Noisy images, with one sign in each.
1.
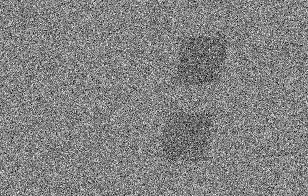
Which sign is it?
colon
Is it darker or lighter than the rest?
darker
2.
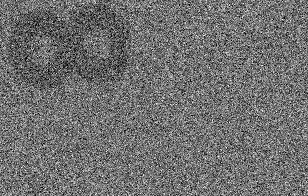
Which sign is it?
infinity sign
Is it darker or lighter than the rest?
darker
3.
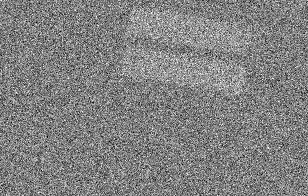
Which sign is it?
equals sign
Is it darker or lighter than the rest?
lighter
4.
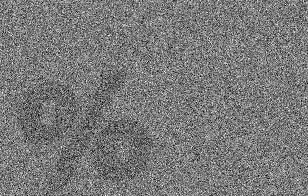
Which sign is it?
percent sign
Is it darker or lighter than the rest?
darker
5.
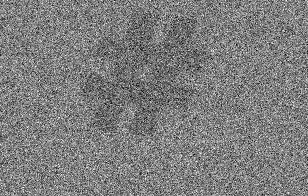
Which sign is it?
hash sign
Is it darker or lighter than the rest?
darker
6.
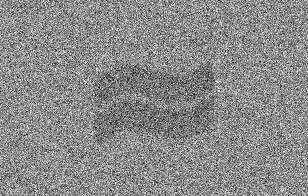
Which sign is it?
approximately sign
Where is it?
centre
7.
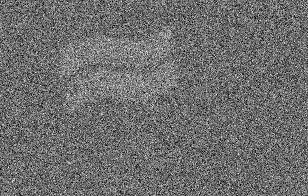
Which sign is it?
approximately sign
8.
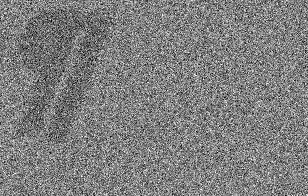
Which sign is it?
pilcrow
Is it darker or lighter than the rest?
darker
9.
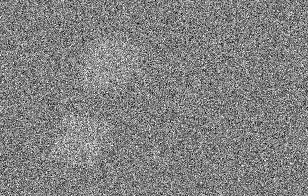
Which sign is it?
colon
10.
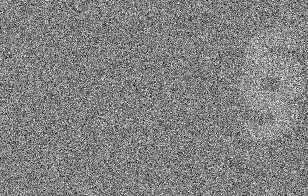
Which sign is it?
section sign
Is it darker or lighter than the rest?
lighter
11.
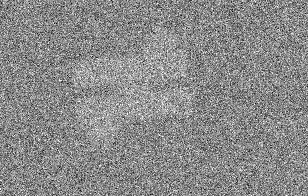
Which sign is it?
not-equal sign
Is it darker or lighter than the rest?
lighter
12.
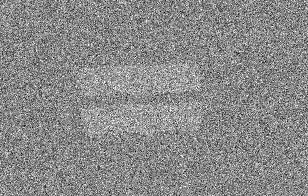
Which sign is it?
equals sign
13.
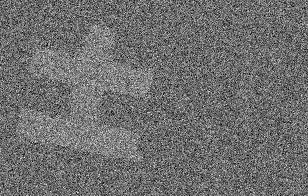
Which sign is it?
plus-minus sign
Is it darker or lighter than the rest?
lighter
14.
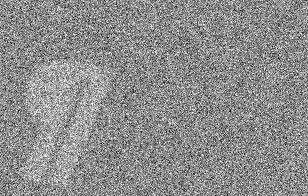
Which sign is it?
pilcrow
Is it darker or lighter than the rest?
lighter
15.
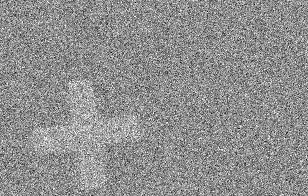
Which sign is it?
plus sign
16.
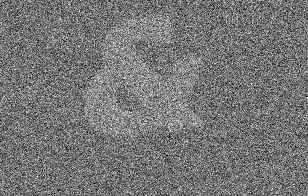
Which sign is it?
ampersand
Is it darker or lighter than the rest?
lighter
